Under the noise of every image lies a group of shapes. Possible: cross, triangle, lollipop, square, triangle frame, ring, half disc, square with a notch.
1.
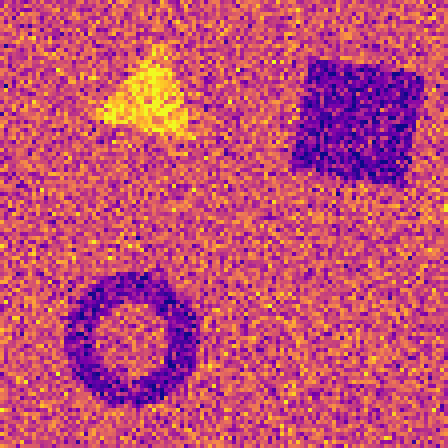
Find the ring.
bottom left
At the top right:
square
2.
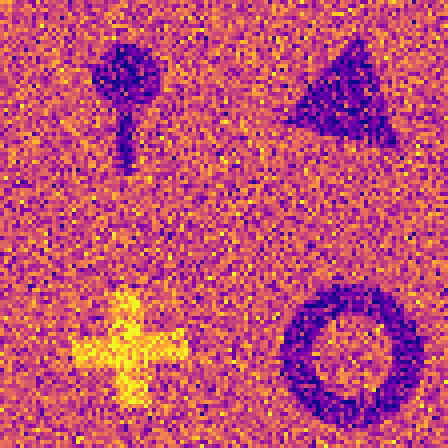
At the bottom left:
cross
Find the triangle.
top right
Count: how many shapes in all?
4
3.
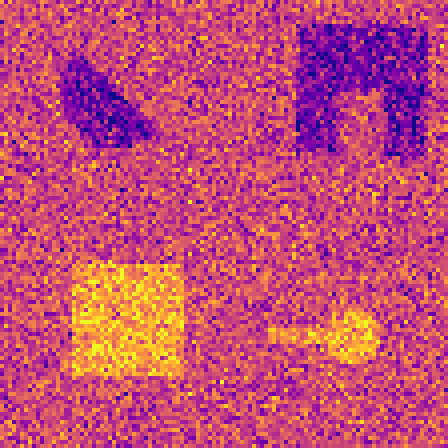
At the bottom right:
lollipop
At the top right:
square with a notch
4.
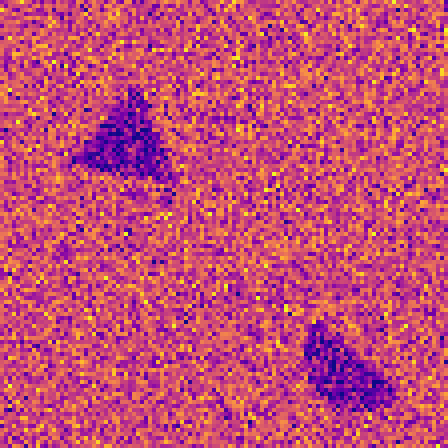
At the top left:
triangle
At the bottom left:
nothing
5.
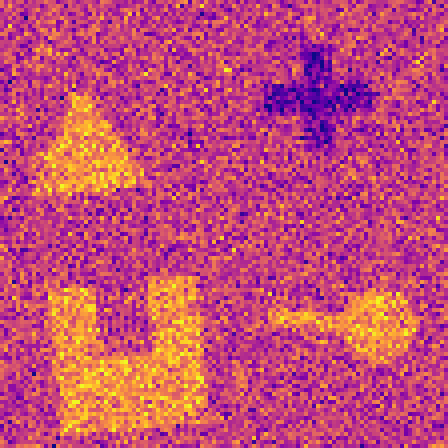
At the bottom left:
square with a notch
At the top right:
cross
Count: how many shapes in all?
4
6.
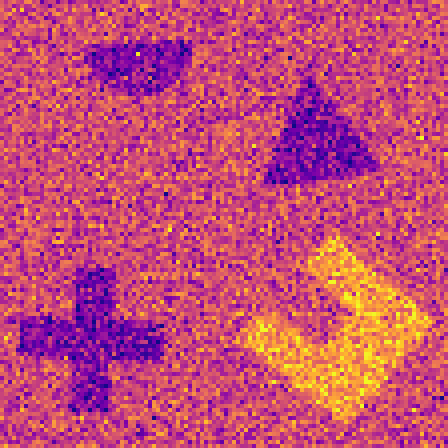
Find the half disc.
top left
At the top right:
triangle
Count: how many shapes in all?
4
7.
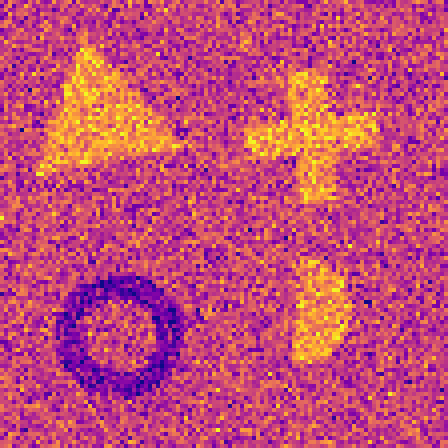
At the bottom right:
half disc
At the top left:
triangle
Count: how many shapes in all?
4
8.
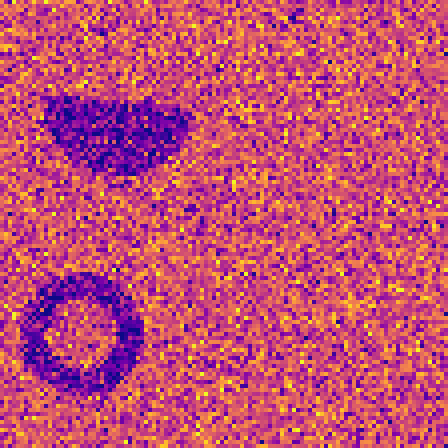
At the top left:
half disc
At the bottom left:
ring
